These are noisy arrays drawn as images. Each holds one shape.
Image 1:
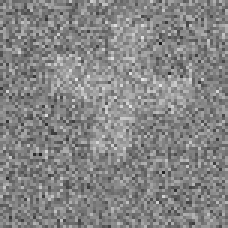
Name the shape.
cross
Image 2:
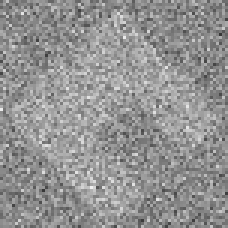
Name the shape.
square with a notch
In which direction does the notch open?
down and right
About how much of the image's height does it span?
nearly all
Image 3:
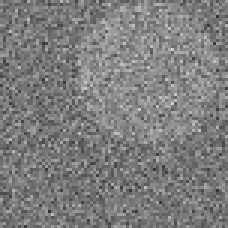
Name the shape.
disc
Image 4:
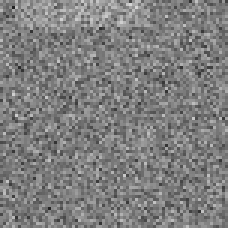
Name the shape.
bar
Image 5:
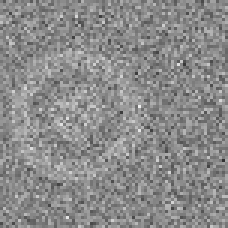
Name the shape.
bullseye
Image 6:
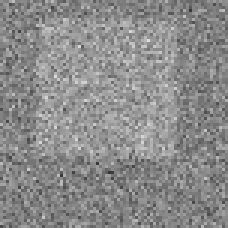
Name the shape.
square
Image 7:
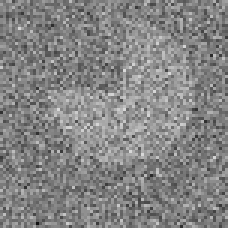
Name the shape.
disc with a wedge cut out
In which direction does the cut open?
up and left
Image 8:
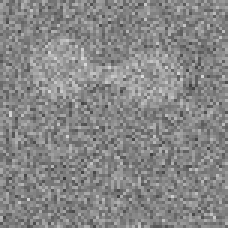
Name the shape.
dumbbell
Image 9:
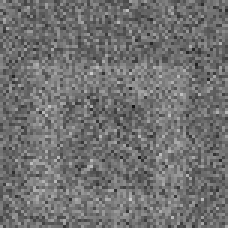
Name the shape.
square frame
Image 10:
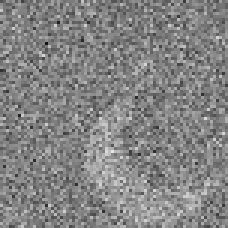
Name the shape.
crescent
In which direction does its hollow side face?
up and right
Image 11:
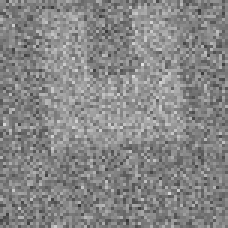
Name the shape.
square with a notch
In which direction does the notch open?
up
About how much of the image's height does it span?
two thirds
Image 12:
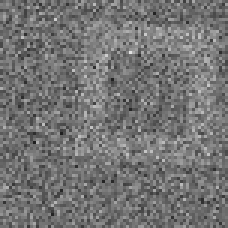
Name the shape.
square frame
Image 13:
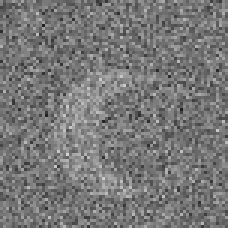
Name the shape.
crescent
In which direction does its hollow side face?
right
